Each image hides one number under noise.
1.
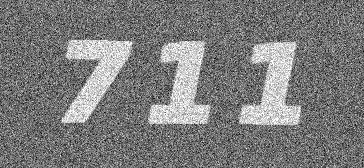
711
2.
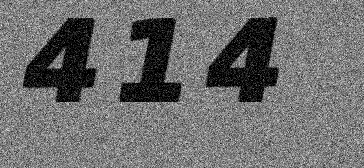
414
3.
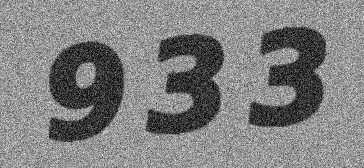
933
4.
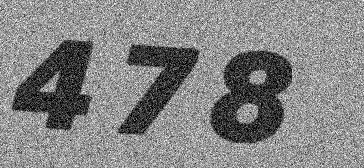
478
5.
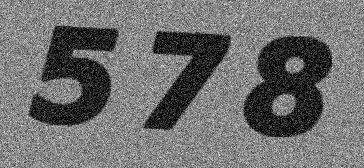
578
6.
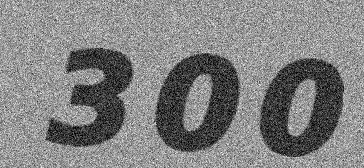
300
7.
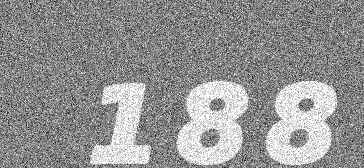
188
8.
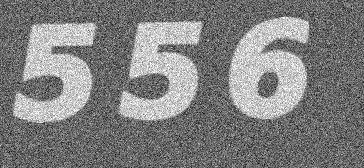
556
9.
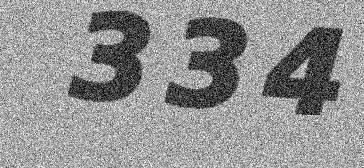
334
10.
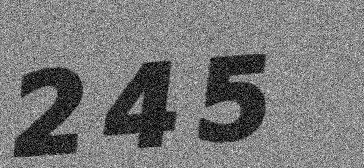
245
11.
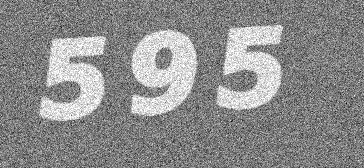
595
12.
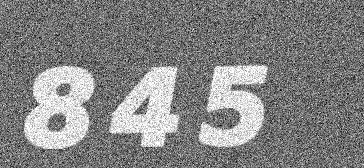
845
